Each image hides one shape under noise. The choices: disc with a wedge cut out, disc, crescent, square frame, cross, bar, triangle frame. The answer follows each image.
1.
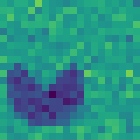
disc with a wedge cut out
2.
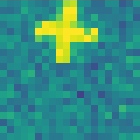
cross
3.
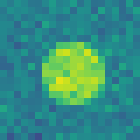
disc
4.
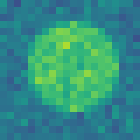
disc
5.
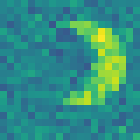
crescent
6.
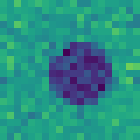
disc
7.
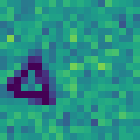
triangle frame
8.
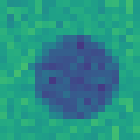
disc
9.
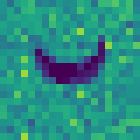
crescent
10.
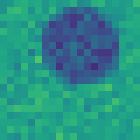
disc
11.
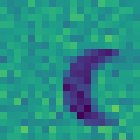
crescent
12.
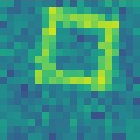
square frame
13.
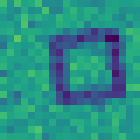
square frame
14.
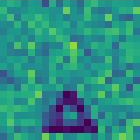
triangle frame
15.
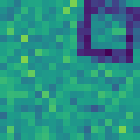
square frame
